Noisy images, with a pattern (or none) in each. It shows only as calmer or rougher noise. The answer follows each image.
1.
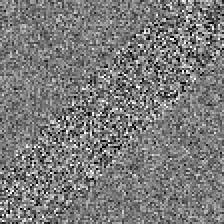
a diagonal band
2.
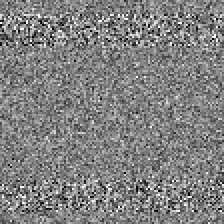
bands of rows
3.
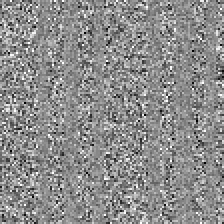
bands of columns
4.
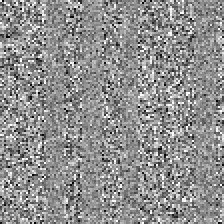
bands of columns
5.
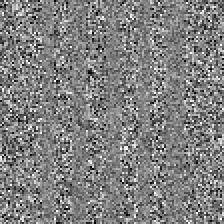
bands of columns
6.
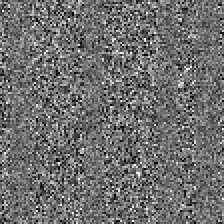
bands of columns
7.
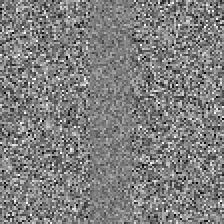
one band of columns
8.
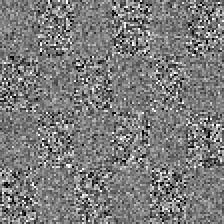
a checkerboard
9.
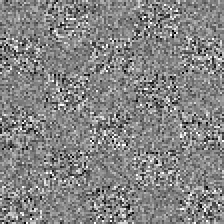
a checkerboard
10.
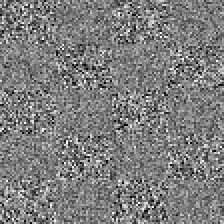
a checkerboard
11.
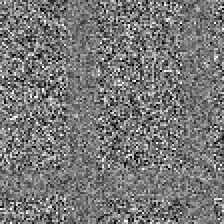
bands of rows crossing bands of columns
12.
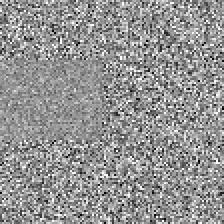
one block
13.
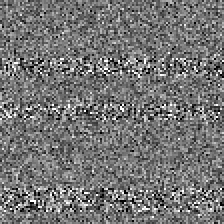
bands of rows
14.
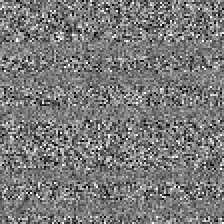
bands of rows
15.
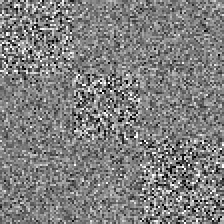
blocks along the diagonal
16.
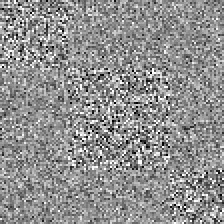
blocks along the diagonal
